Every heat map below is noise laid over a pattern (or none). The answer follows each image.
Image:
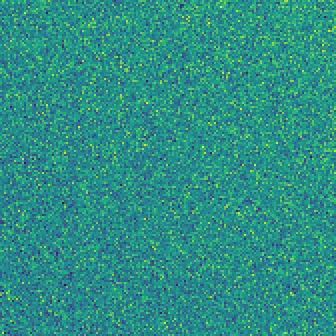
a smooth slope
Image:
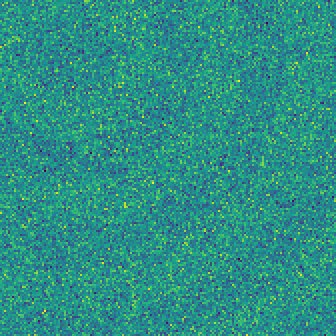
rings round one point
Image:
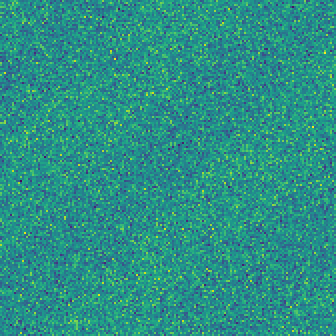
diagonal stripes
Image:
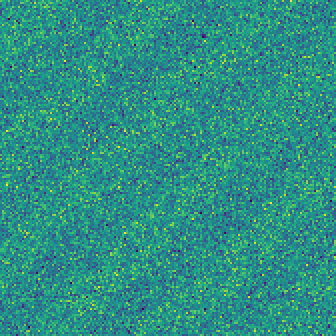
diagonal stripes
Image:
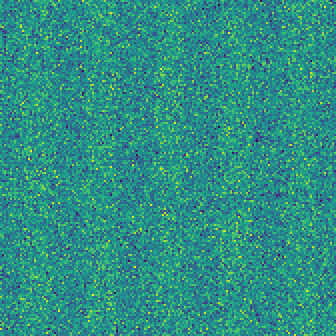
vertical stripes
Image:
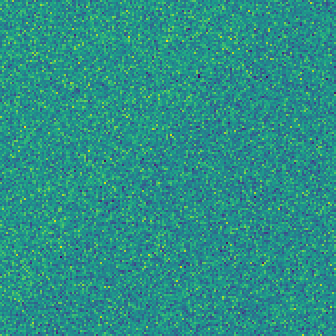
a sharp edge
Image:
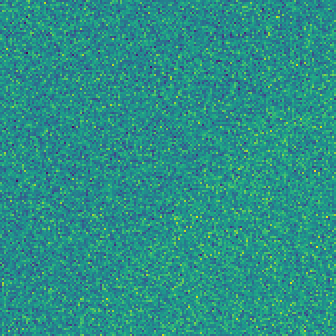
a sharp edge
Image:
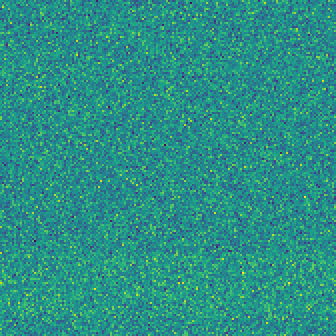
one horizontal stripe
